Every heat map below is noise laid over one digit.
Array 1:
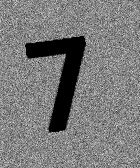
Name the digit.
7
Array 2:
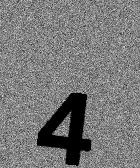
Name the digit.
4
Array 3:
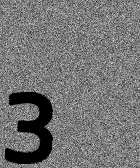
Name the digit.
3
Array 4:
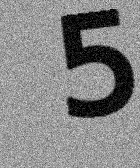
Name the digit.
5
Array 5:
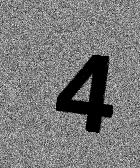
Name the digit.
4
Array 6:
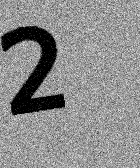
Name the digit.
2
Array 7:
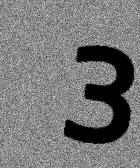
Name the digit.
3
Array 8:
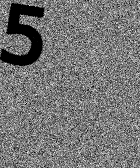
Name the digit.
5
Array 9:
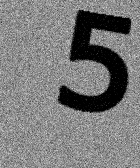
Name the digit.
5
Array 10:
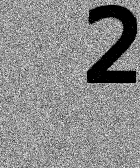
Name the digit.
2
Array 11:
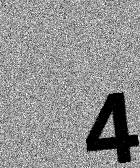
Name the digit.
4
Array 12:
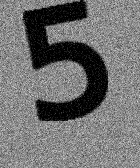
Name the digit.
5
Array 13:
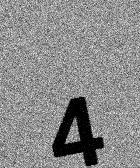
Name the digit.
4
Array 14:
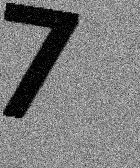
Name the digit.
7
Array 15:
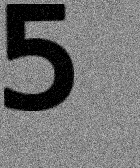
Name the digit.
5
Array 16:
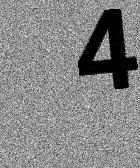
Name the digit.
4
